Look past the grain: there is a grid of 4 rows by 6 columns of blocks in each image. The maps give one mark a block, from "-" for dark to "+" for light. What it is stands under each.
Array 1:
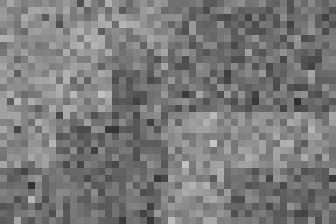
+ + + - - -
+ + - - - -
+ - - + + +
- - - + - -
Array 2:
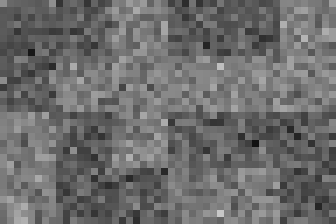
- - + - - +
- + + + + +
+ - + - - -
+ - - + + -
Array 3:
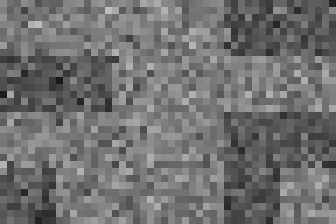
+ + + + - -
- - + + + +
+ + + + - -
- + + + - +
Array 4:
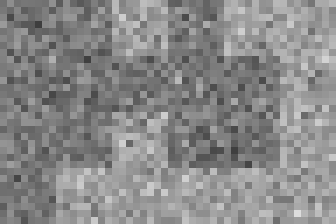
- - + - + +
- - - - - +
- - + - - +
- + + + + +
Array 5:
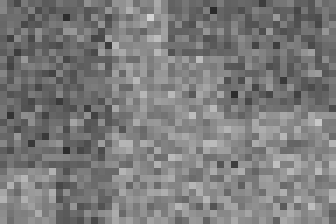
- - + - - -
- - + + - -
- - + + + +
+ - + + + +
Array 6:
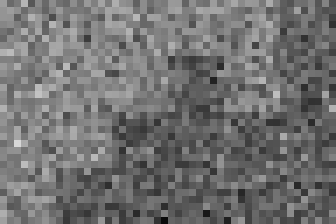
+ + + + + -
+ + + - + -
+ + - - - -
+ - - - - -
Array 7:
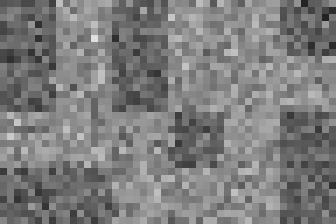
- + - + + -
- + - + + +
+ + + - + -
- - + + + -
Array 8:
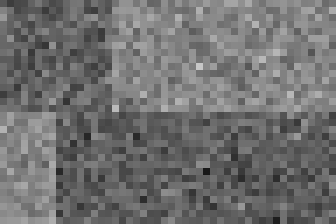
- - + + + +
- - + + + +
+ - - - - -
+ - - - - -
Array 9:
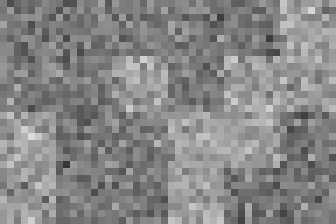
- - - - - +
- - + - + +
+ - - + + -
+ - - + - -
